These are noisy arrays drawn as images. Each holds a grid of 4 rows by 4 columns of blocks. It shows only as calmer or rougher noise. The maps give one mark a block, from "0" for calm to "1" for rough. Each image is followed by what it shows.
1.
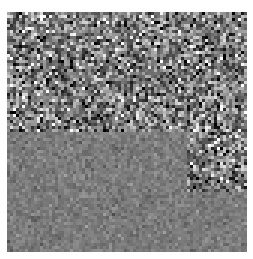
1 1 1 1
1 1 1 1
0 0 0 1
0 0 0 0
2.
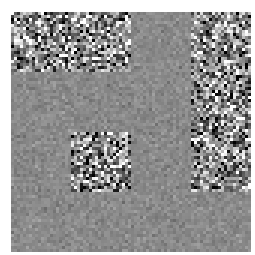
1 1 0 1
0 0 0 1
0 1 0 1
0 0 0 0
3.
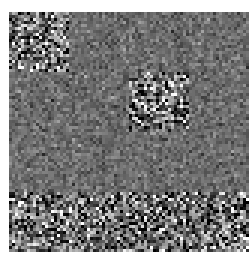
1 0 0 0
0 0 1 0
0 0 0 0
1 1 1 1
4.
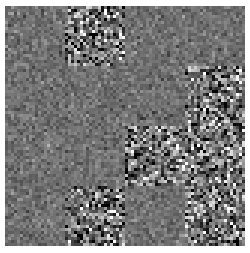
0 1 0 0
0 0 0 1
0 0 1 1
0 1 0 1
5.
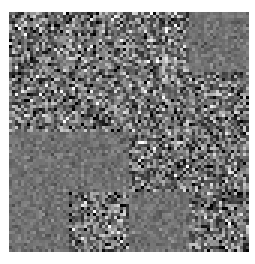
1 1 1 0
1 1 1 1
0 0 1 1
0 1 0 1
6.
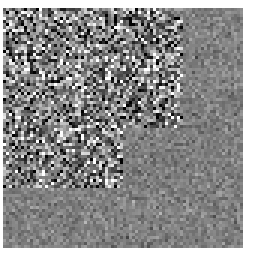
1 1 1 0
1 1 1 0
1 1 0 0
0 0 0 0
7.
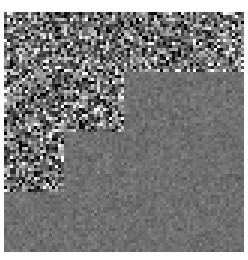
1 1 1 1
1 1 0 0
1 0 0 0
0 0 0 0
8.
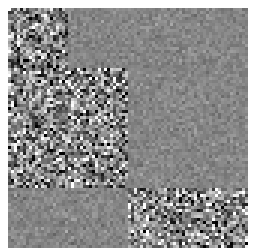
1 0 0 0
1 1 0 0
1 1 0 0
0 0 1 1
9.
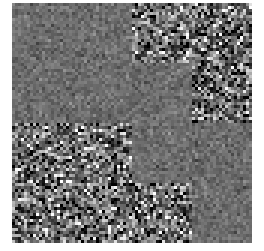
0 0 1 1
0 0 0 1
1 1 0 0
1 1 1 0
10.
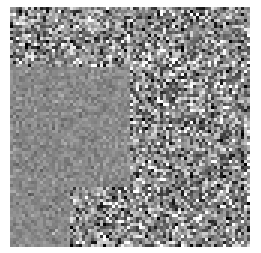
1 1 1 1
0 0 1 1
0 0 1 1
0 1 1 1
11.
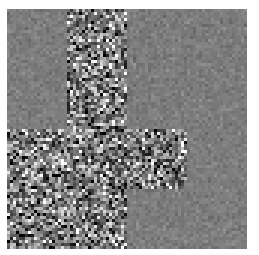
0 1 0 0
0 1 0 0
1 1 1 0
1 1 0 0
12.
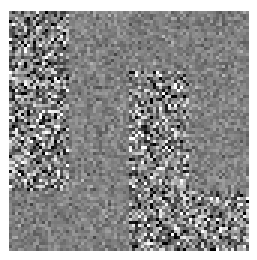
1 0 0 0
1 0 1 0
1 0 1 0
0 0 1 1
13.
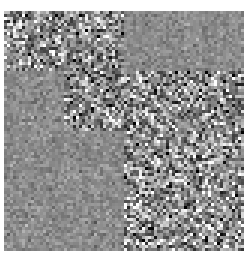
1 1 0 0
0 1 1 1
0 0 1 1
0 0 1 1
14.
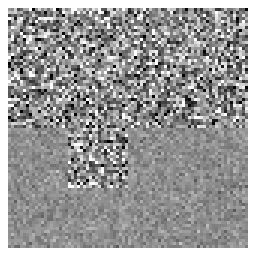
1 1 1 1
1 1 1 1
0 1 0 0
0 0 0 0
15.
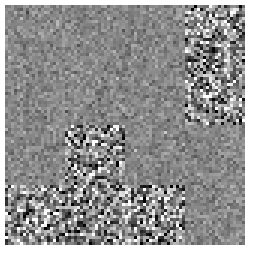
0 0 0 1
0 0 0 1
0 1 0 0
1 1 1 0
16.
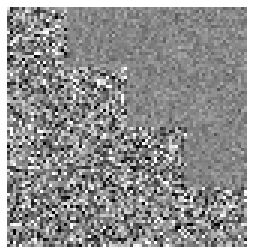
1 0 0 0
1 1 0 0
1 1 1 0
1 1 1 1
